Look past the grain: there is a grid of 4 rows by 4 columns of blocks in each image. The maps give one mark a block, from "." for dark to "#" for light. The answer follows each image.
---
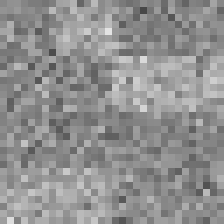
. # . .
. . # #
. . . .
# # . .
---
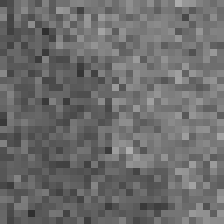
. # # #
. . # #
. . # #
. . . #
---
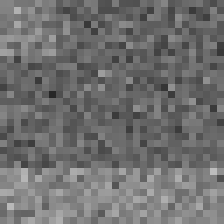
# . . .
. . . .
. . . .
# # # #
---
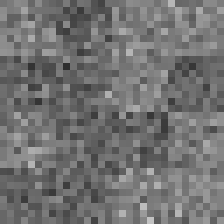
# . # #
. . # .
# . . #
. . # #
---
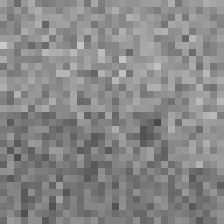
# # # #
# # # #
. . . #
. . . .
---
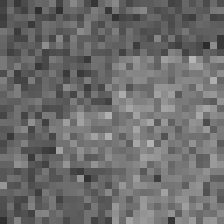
. . . .
. . # #
. # # #
. . # #
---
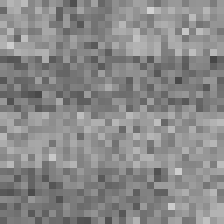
# . # #
. . . .
# # # #
. . . #
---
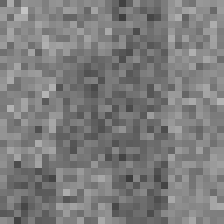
# # . #
# . . #
# . . #
. # . #
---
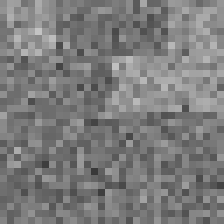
# . . #
. . # #
. . . .
. . . .
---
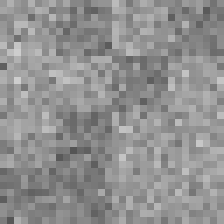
# . # .
# # . #
# . # #
. . # #
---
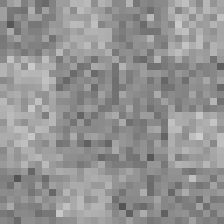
. # . #
# . . .
# . . #
. # . .
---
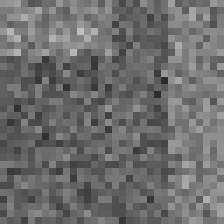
# # . #
. . . #
. . . #
. . . #
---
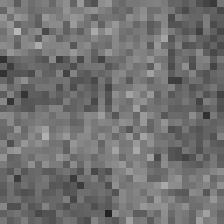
# # # .
. . # .
# # # .
. . # #
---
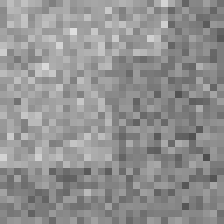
# # # .
# # . .
# # . .
. . . .
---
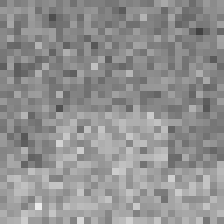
. . . .
. . . .
. # # .
# # # #
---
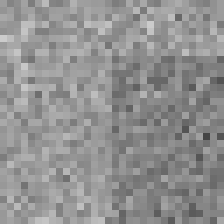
# # # #
# # . .
# # . .
# # . .
